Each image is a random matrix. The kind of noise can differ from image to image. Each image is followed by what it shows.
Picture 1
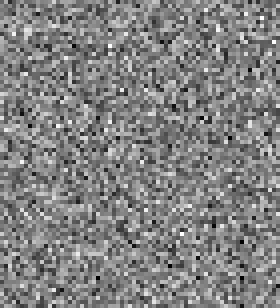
independent entries
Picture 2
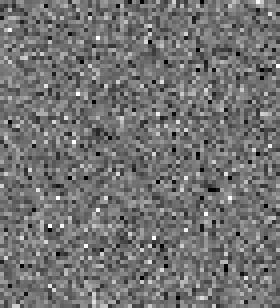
heavy tails
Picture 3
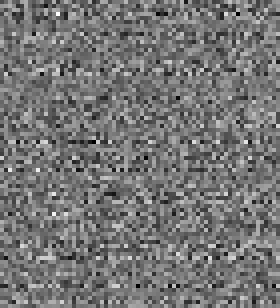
rows of uneven size
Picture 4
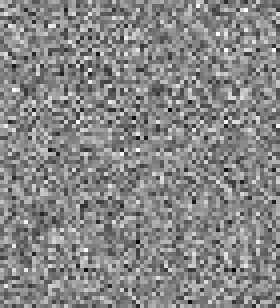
low rank plus noise
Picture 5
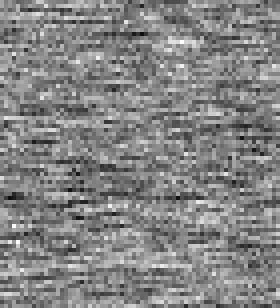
streaked along the rows
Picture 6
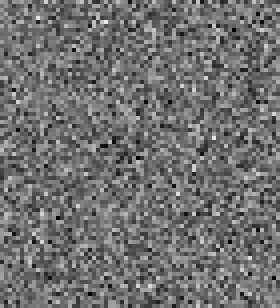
independent entries
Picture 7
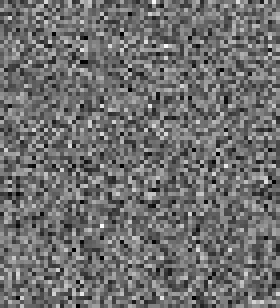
low rank plus noise
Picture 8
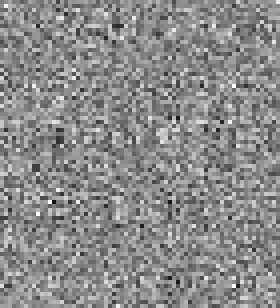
low rank plus noise
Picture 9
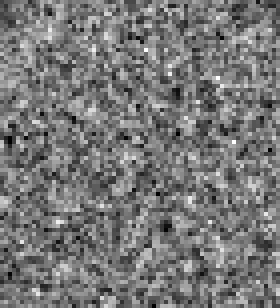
blotchy
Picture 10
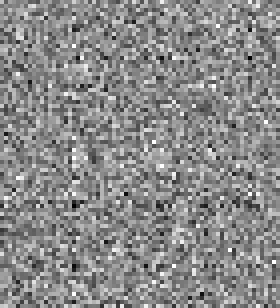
low rank plus noise
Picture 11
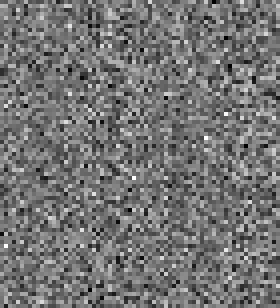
low rank plus noise
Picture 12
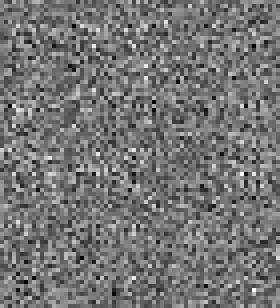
low rank plus noise
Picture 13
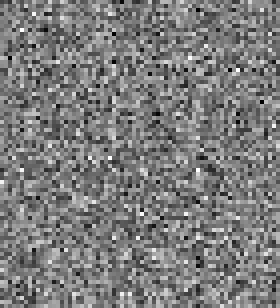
low rank plus noise
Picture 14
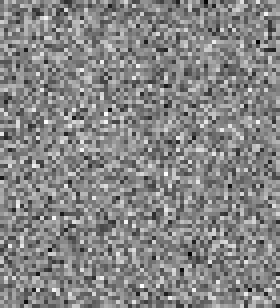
independent entries
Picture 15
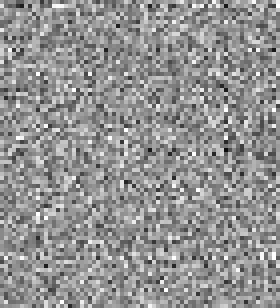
low rank plus noise
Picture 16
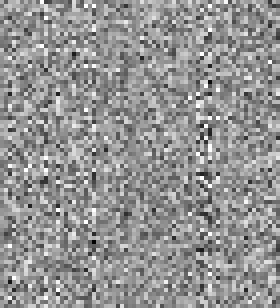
columns of uneven size
